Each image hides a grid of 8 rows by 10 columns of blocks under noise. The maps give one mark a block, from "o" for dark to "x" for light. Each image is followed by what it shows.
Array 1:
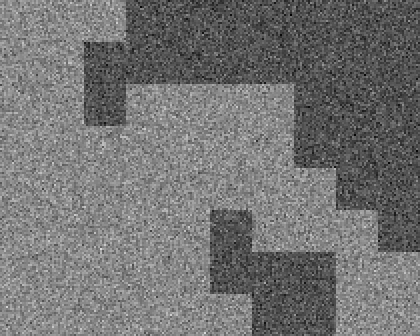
x x x o o o o o o o
x x o o o o o o o o
x x o x x x x o o o
x x x x x x x o o o
x x x x x x x x o o
x x x x x o x x x o
x x x x x o o o x x
x x x x x x o o x x
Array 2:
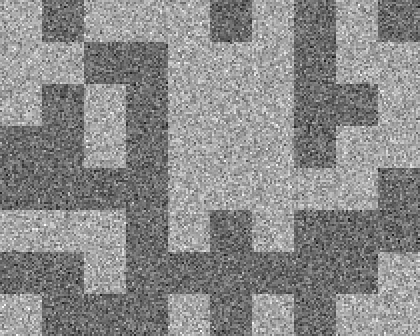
x o x x x o x o x o
x x o o x x x o x x
x o x o x x x o o x
o o x o x x x o x x
o o o o x x x x x o
x x x o x o x o o o
o o x o o o o o o x
x o o o x o x o x x
